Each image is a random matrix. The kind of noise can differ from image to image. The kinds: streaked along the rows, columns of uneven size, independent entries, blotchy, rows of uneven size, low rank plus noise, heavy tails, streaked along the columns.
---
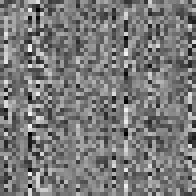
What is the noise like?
columns of uneven size
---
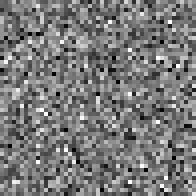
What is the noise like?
independent entries
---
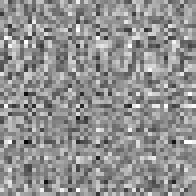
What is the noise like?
low rank plus noise
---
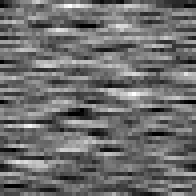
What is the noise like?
streaked along the rows
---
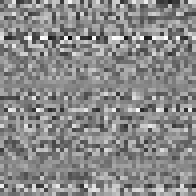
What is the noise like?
rows of uneven size
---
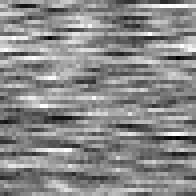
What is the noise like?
streaked along the rows
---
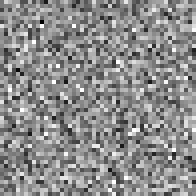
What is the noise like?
independent entries
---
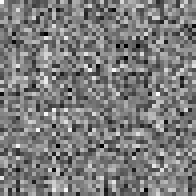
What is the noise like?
low rank plus noise
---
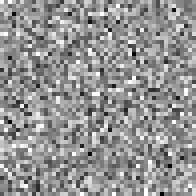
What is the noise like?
independent entries
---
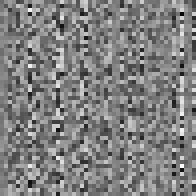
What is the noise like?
columns of uneven size
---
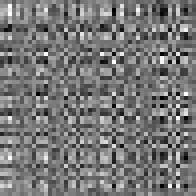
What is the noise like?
low rank plus noise
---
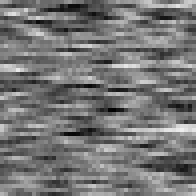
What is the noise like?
streaked along the rows
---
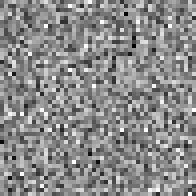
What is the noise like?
independent entries
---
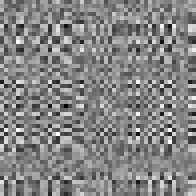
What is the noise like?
low rank plus noise
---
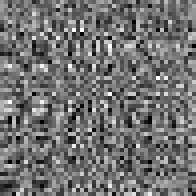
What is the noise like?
low rank plus noise
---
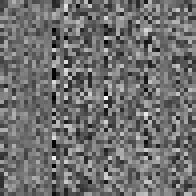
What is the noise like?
columns of uneven size
